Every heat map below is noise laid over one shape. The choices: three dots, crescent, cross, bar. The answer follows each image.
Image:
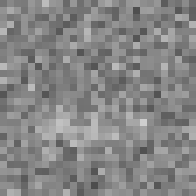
bar
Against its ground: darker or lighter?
lighter
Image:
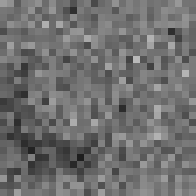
crescent
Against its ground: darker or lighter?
darker
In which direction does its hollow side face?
up and right
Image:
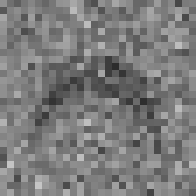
crescent
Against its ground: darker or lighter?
darker
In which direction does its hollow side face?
down
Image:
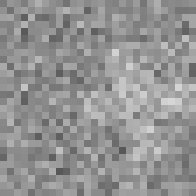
cross
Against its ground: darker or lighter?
lighter
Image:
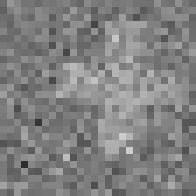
cross
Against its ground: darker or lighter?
lighter
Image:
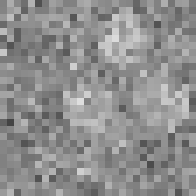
three dots
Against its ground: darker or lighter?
lighter
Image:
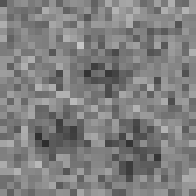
three dots
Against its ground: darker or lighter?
darker
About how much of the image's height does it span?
two thirds
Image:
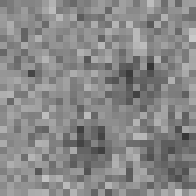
three dots
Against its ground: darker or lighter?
darker
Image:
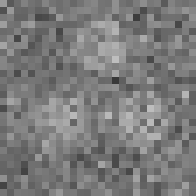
three dots
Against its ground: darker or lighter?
lighter
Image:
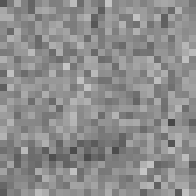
bar
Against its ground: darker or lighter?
darker
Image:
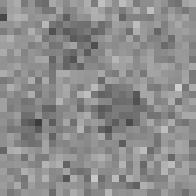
three dots
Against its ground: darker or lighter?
darker
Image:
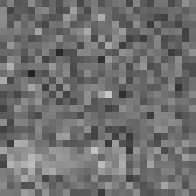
bar
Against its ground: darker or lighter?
lighter
